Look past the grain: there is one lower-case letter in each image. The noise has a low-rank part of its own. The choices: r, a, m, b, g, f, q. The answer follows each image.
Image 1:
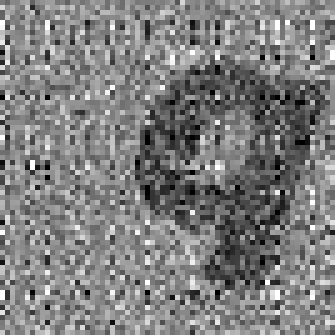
q
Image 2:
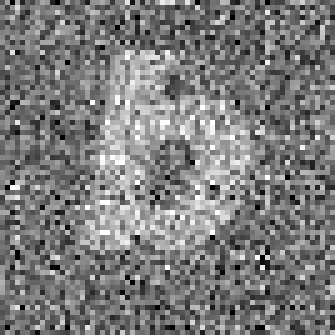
b
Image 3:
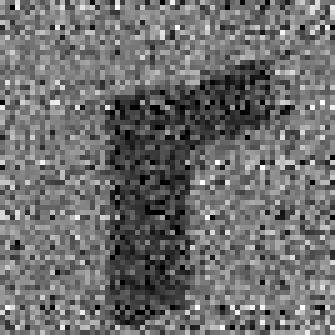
r
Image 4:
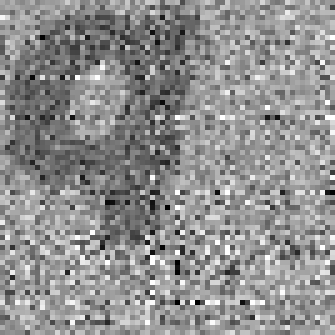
q
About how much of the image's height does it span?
two thirds
